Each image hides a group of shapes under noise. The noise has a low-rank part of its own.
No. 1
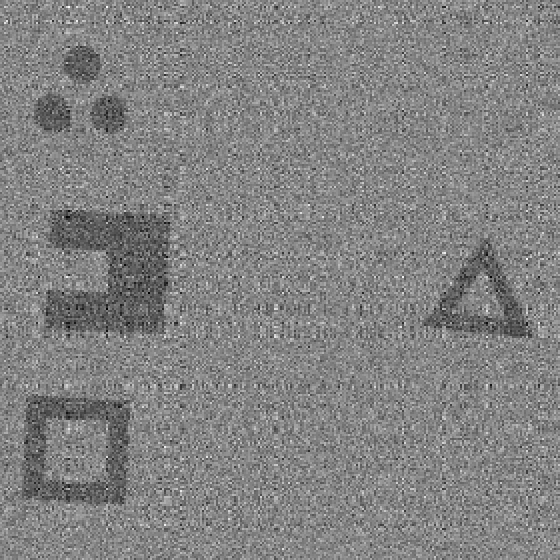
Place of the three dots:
top left
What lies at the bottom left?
square frame
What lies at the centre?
nothing
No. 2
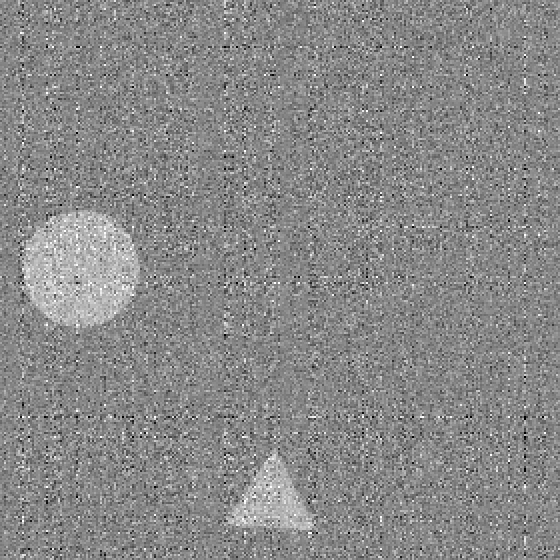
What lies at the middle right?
nothing
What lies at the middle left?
disc
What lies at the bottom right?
nothing
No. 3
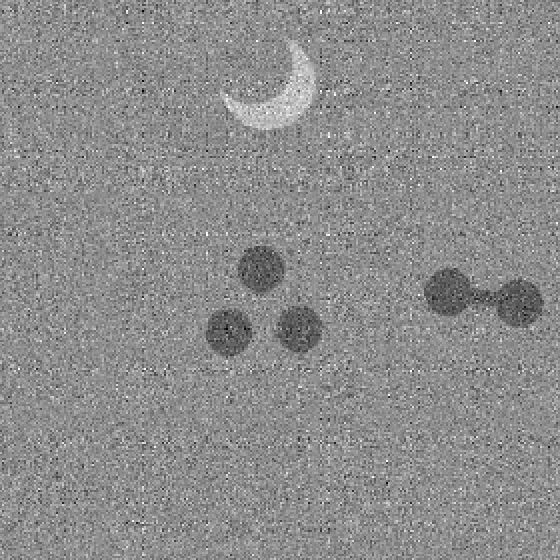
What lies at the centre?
three dots
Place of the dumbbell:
middle right
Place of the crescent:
top middle
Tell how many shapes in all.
3
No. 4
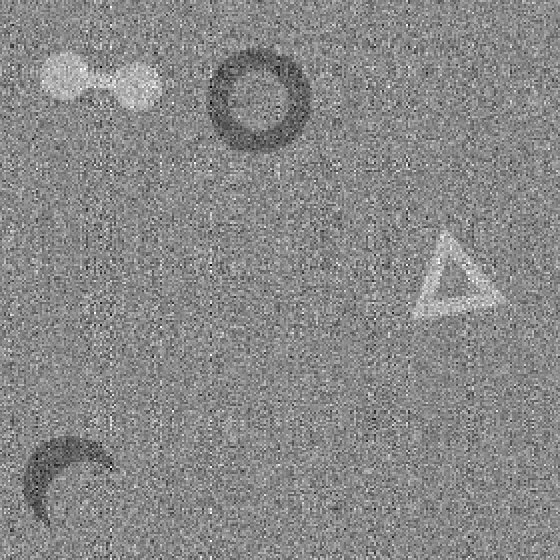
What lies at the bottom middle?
nothing
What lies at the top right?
nothing
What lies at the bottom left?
crescent
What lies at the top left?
dumbbell
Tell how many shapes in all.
4
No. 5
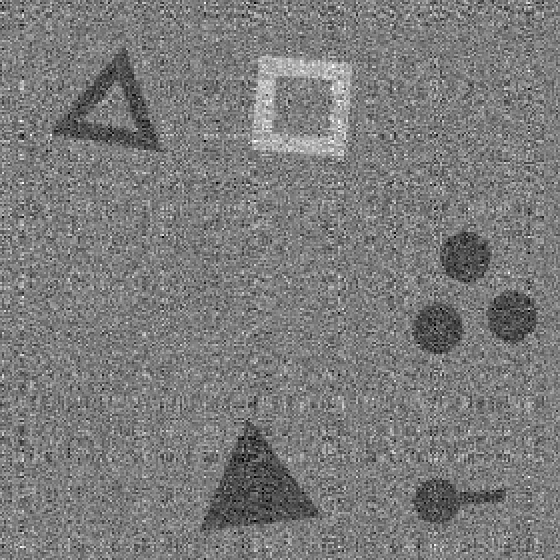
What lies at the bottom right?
lollipop
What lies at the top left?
triangle frame
